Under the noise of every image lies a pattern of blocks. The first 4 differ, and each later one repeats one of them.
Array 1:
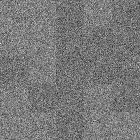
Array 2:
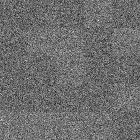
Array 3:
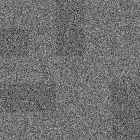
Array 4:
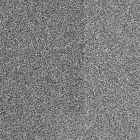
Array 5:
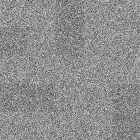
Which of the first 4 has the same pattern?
3
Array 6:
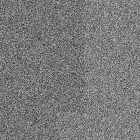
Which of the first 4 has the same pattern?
4
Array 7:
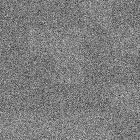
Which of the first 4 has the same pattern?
2
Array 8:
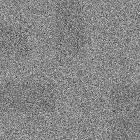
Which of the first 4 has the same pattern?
3
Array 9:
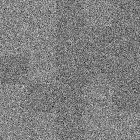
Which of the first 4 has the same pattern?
1
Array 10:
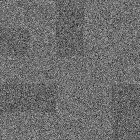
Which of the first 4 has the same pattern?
3
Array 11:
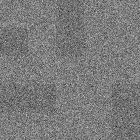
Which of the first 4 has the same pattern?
3
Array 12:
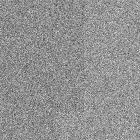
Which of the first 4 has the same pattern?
4
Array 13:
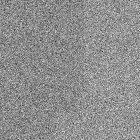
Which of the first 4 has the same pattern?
4
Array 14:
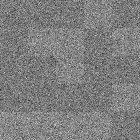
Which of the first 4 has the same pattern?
2
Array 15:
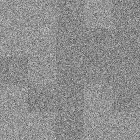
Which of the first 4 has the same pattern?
1
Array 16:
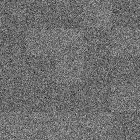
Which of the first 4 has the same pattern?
2
